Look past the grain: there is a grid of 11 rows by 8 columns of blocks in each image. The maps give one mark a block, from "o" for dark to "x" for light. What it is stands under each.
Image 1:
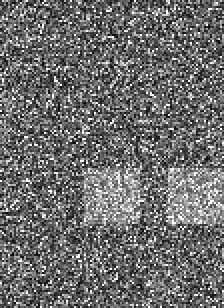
oooooooo
oooooooo
oooooooo
oooooooo
oooooooo
oooooooo
oooxxoxx
oooxxoxx
oooooooo
oooooooo
oooooooo
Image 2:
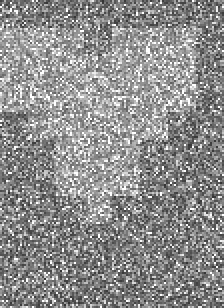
oooooooo
xxxoxxxo
xxxxxxxo
xxxxxxxo
oxxxxxoo
ooxxxooo
ooxxxooo
oooxoooo
oooooooo
oooooooo
oooooooo
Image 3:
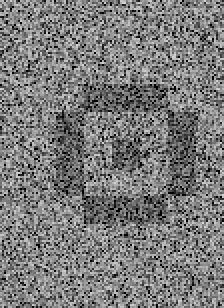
xxxxxxxx
xxxxxxxx
xxxxxxxx
xxxoooxx
xxoxxxox
xxoxoxox
xxoxxxox
xxxoooxx
xxxxxxxx
xxxxxxxx
xxxxxxxx
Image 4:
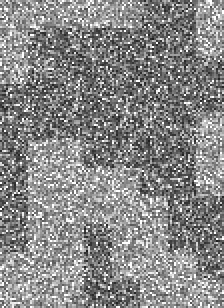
xxxxxoox
xoooooox
xooooooo
oooooooo
ooooooox
oxxoooox
oxxxxoox
oxxxxxoo
oxxoxxoo
xxxoxxxo
xxxooxxx
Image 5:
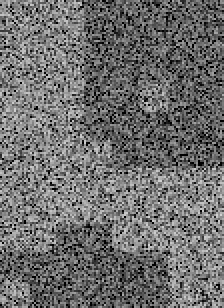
xxxooooo
xxxooooo
xxxooooo
xxxooxoo
xxxooooo
xxxxoooo
xxxxxxxx
xxxxxxxx
xxooxxxx
ooooooxx
xoooooxx
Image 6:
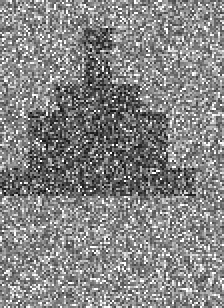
xxxxxxxx
xxxoxxxx
xxxoxxxx
xxoooxxx
xoooooxx
xoooooxx
ooooooox
xxxxxxxx
xxxxxxxx
xxxxxxxx
xxxxxxxx
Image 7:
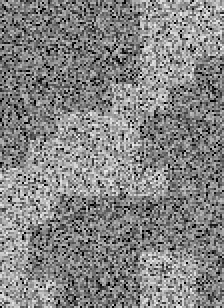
oooooxxx
oooooxxx
oooooxxo
ooooxxoo
ooxxxooo
oxxxxooo
xxxxxxoo
xxoooooo
xooooooo
xooooxxo
xxoooxxo
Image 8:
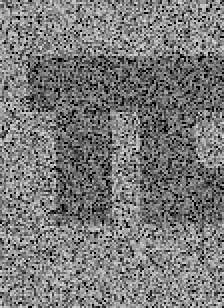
xxxxxxxx
xxxxxxxx
xooooooo
xooooooo
xxooxoox
xxooxoox
xxooxooo
xxooxooo
xxxxxxxx
xxxxxxxx
xxxxxxxx
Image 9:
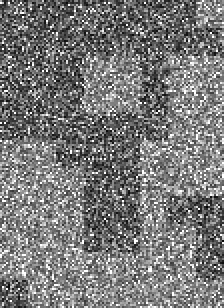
ooooooox
oooooooo
oooxxoxx
oooxxoxx
ooooooxx
xxoooxxx
xxxooxxx
xxxooxoo
xxxooxxo
xxxxxxxo
oxxxxxxx
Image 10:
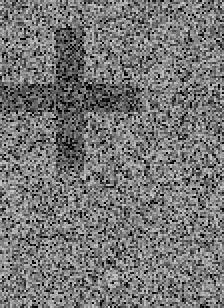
xxxxxxxx
xxoxxxxx
xxoxxxxx
oooooxxx
xxoxxxxx
xxoxxxxx
xxxxxxxx
xxxxxxxx
xxxxxxxx
xxxxxxxx
xxxxxxxx
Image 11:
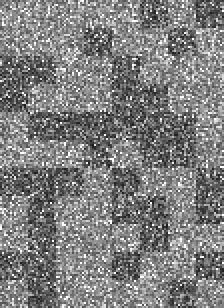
xxxxxoxo
xxxoxxox
ooxxoxxx
oxxxooxx
xoooooox
xxxoxoox
oooxoxxo
xoxxooxo
xoxxxoxx
ooxxoxxo
xoxxxxox
